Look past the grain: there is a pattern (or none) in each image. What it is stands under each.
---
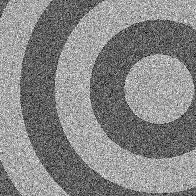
rings round one point
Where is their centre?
middle right
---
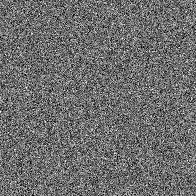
only noise
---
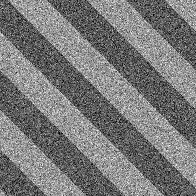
diagonal stripes
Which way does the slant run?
top left to bottom right
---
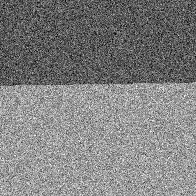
a sharp edge
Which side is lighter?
bottom
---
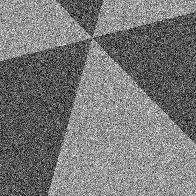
spokes from one point
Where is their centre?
top middle
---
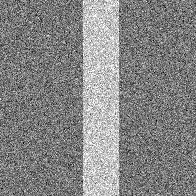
one vertical stripe
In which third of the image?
middle
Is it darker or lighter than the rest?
lighter
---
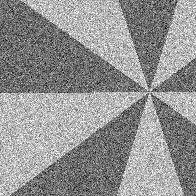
spokes from one point
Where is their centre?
middle right
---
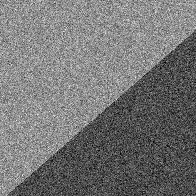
a sharp edge
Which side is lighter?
top left
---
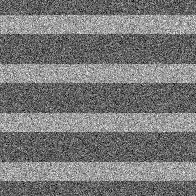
horizontal stripes
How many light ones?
4
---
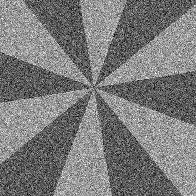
spokes from one point
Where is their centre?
centre
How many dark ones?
6
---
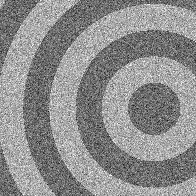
rings round one point
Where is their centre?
middle right
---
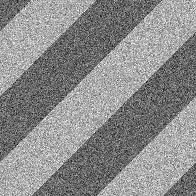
diagonal stripes
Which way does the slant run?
bottom left to top right
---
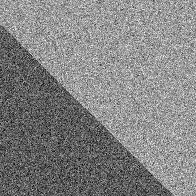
a sharp edge
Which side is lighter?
top right
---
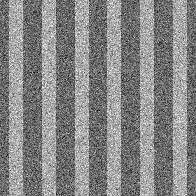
vertical stripes
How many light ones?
6
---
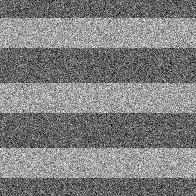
horizontal stripes
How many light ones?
3
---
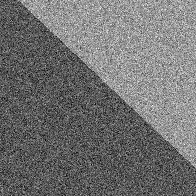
a sharp edge
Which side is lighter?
top right
